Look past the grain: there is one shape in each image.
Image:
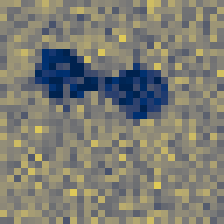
dumbbell
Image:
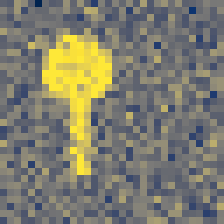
lollipop
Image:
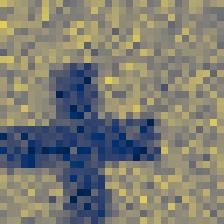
cross
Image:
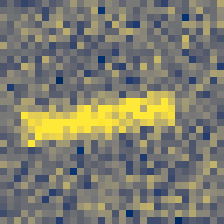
bar
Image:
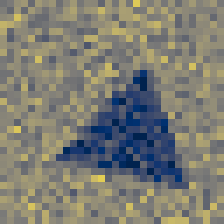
triangle
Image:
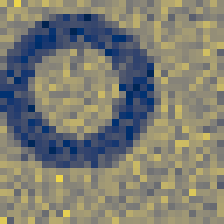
ring
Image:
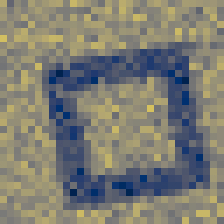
square frame
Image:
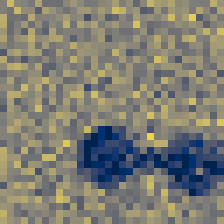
dumbbell
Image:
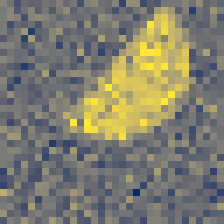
half disc
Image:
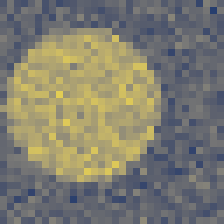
disc
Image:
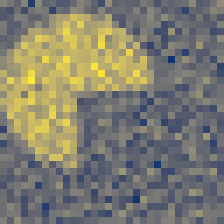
disc with a wedge cut out
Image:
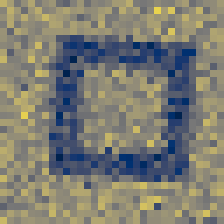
square frame
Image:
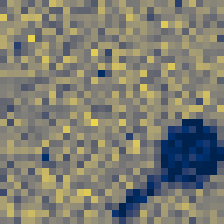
lollipop
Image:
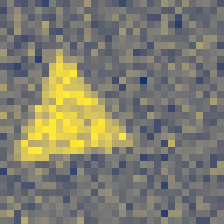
triangle
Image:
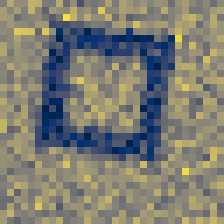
square frame
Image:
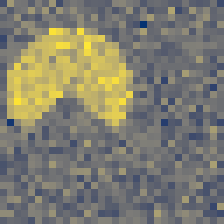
disc with a wedge cut out
